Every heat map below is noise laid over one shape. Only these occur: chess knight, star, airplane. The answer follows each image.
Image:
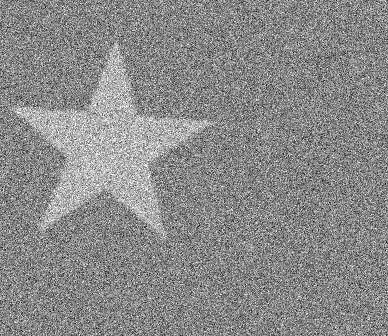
light star
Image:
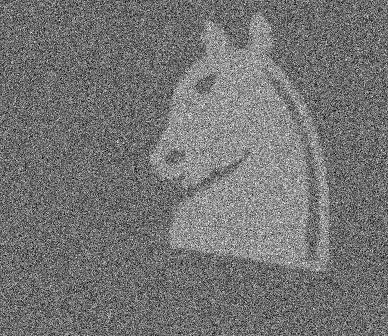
light chess knight
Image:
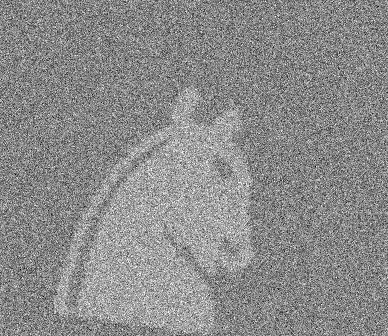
light chess knight
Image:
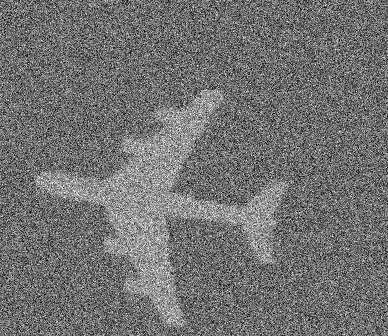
light airplane
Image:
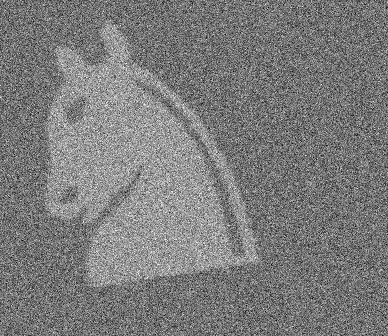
light chess knight
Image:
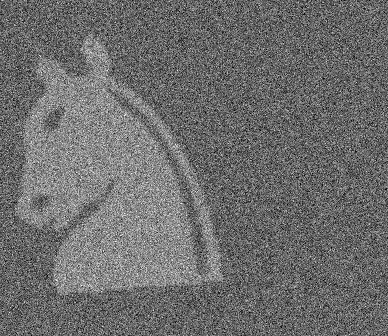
light chess knight
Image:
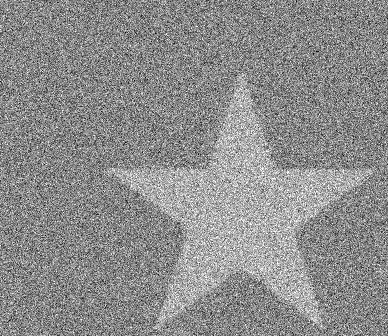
light star
